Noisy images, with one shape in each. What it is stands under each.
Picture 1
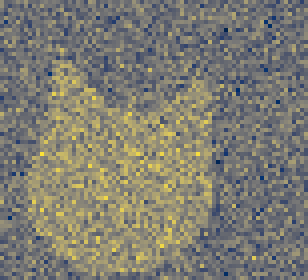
light cat's head
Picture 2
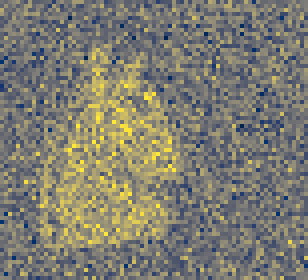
light chess knight
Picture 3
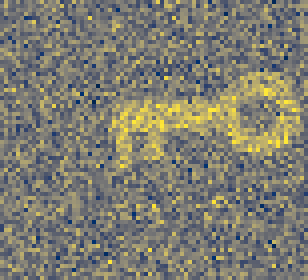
light key
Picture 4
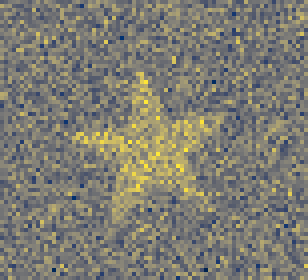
light star
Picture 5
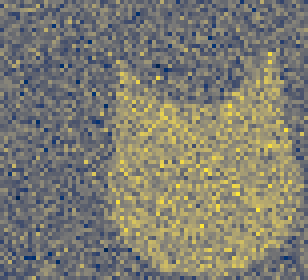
light cat's head
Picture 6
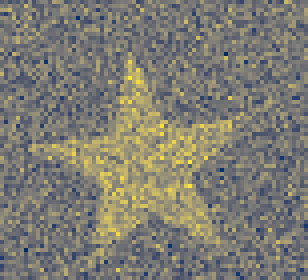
light star
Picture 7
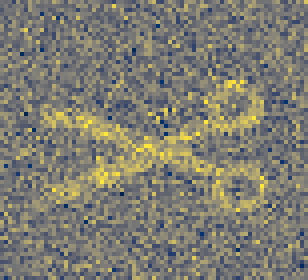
light pair of scissors
